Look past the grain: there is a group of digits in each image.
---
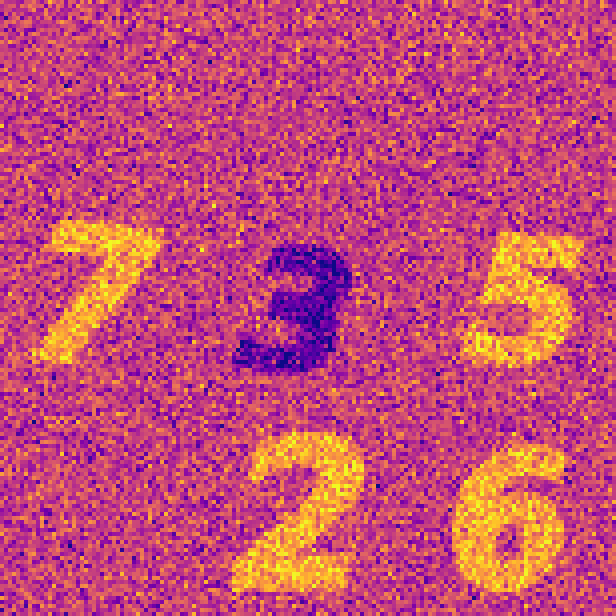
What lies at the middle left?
7
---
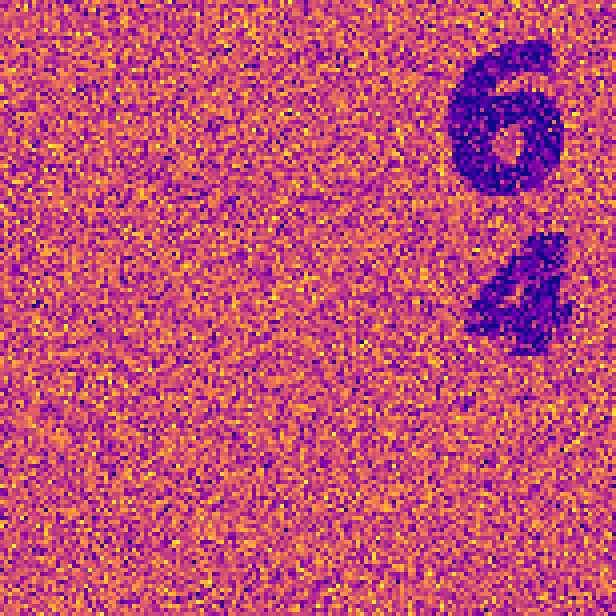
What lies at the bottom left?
nothing
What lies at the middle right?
4
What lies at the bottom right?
nothing
